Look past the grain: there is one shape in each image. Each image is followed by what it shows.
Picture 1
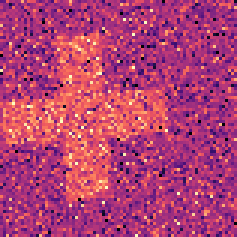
cross
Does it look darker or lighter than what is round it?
lighter
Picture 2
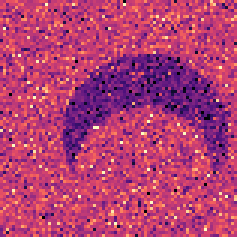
crescent
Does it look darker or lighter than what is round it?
darker
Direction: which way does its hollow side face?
down
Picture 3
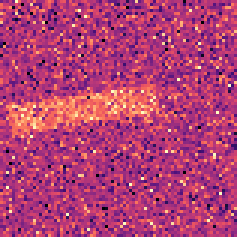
bar
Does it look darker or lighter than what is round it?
lighter
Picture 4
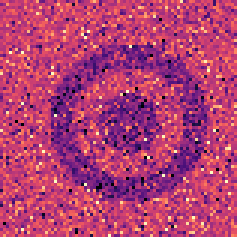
bullseye
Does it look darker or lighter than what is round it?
darker
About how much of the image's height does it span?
two thirds
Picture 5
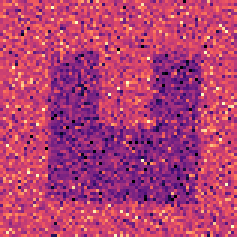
square with a notch
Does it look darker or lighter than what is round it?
darker
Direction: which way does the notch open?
up
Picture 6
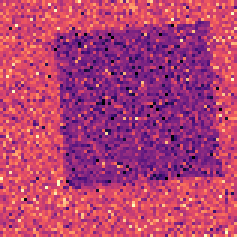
square
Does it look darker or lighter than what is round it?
darker
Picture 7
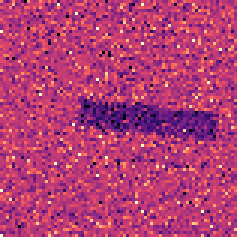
bar
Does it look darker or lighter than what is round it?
darker
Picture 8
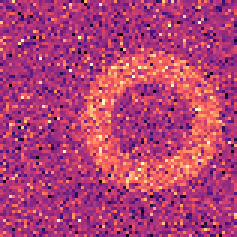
ring
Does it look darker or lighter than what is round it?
lighter
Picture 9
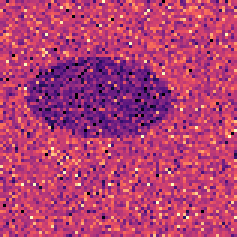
ellipse
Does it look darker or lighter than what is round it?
darker
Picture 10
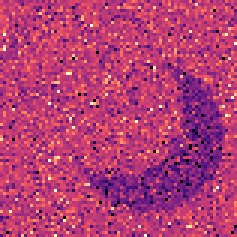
crescent
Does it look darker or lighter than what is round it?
darker
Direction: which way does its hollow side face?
up and left
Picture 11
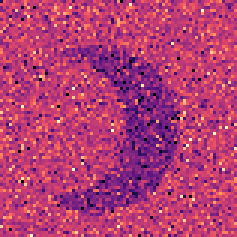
crescent
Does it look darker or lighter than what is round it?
darker
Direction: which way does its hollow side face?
left
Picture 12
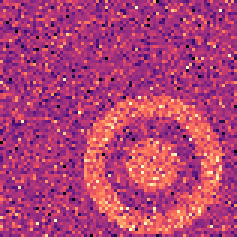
bullseye
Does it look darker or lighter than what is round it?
lighter
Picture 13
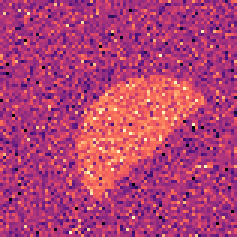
half disc
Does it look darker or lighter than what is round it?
lighter
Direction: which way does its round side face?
up and left
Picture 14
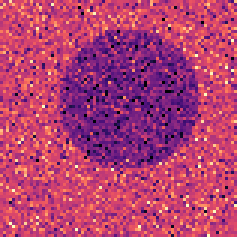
disc
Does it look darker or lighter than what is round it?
darker
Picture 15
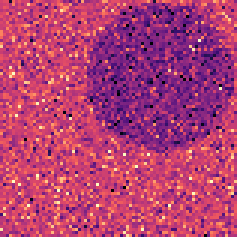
disc
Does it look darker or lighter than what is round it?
darker
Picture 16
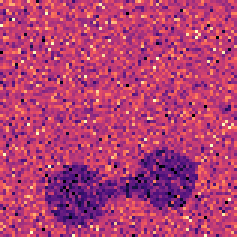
dumbbell
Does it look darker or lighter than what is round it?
darker
